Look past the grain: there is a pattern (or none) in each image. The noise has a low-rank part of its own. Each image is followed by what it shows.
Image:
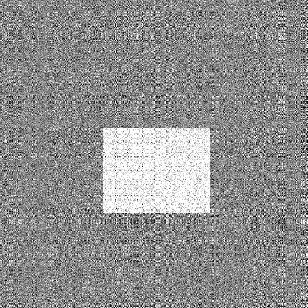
one block
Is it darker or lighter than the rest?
lighter
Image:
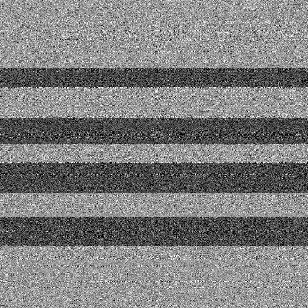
bands of rows
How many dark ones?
4
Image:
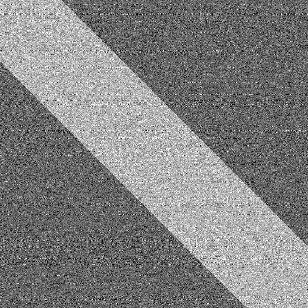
a diagonal band
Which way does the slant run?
top left to bottom right
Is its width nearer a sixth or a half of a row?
a half
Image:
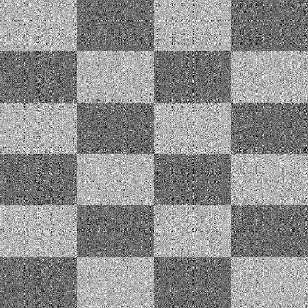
a checkerboard
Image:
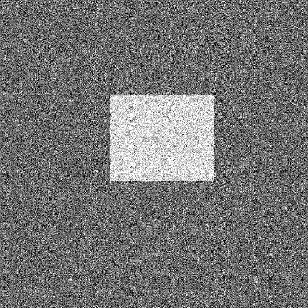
one block
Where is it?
centre
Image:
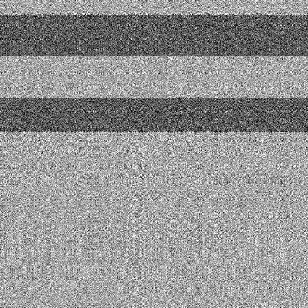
bands of rows
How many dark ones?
2
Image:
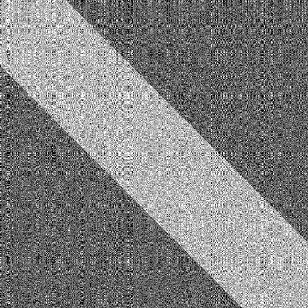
a diagonal band
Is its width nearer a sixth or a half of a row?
a half
